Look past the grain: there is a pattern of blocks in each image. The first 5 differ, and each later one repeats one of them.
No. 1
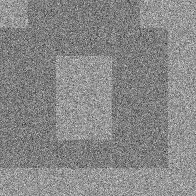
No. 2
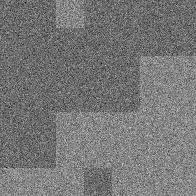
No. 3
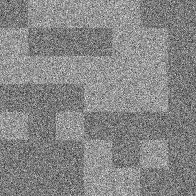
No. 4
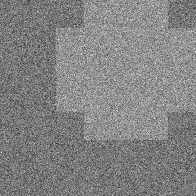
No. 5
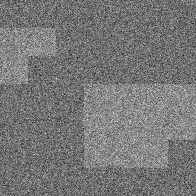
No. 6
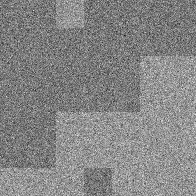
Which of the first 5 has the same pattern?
2
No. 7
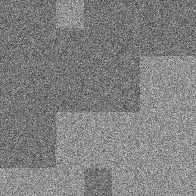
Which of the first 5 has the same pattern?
2
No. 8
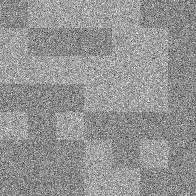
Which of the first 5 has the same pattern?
3
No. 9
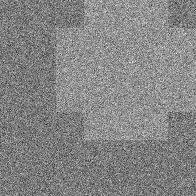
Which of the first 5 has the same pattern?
4
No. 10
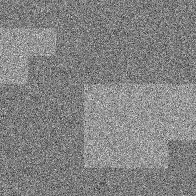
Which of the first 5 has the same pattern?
5
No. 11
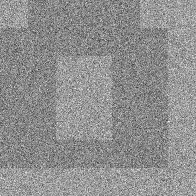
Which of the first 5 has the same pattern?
1
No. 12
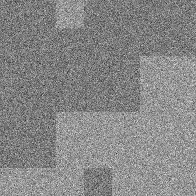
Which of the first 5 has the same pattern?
2
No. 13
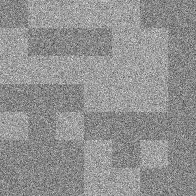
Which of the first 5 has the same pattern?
3
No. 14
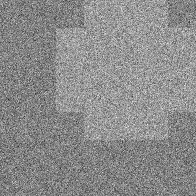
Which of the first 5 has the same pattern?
4
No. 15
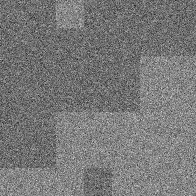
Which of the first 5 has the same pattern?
2
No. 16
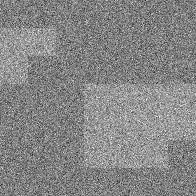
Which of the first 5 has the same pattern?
5
